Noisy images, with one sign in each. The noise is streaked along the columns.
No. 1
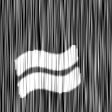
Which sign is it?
approximately sign
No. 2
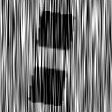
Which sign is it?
colon
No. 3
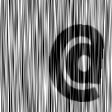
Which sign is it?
at sign
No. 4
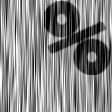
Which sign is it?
percent sign
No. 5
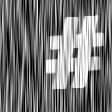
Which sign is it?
hash sign
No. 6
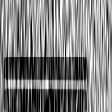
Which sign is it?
equals sign
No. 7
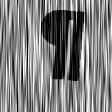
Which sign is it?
pilcrow
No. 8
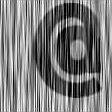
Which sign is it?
at sign
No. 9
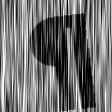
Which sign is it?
pilcrow
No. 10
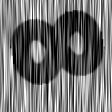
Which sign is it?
infinity sign
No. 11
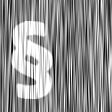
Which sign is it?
section sign
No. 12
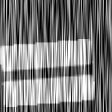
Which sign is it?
equals sign
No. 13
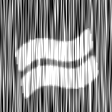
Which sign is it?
approximately sign
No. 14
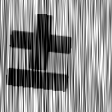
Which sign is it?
plus-minus sign
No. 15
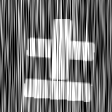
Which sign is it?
plus-minus sign
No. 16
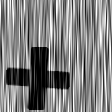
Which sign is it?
plus sign
